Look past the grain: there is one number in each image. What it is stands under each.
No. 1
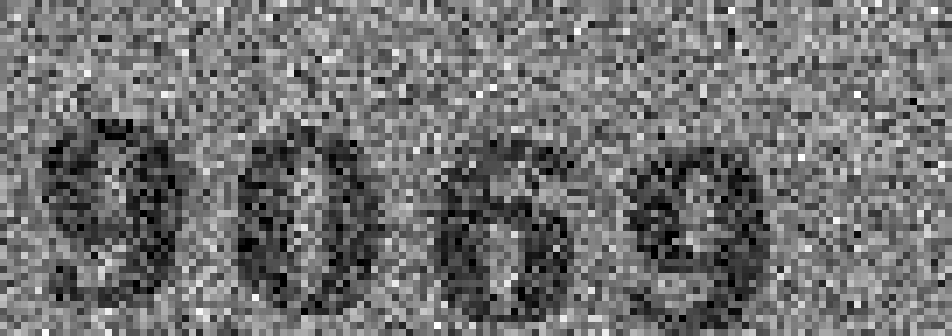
9069
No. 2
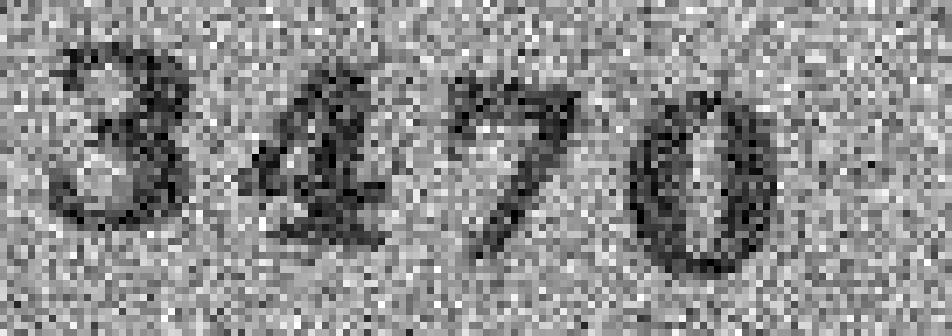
3470
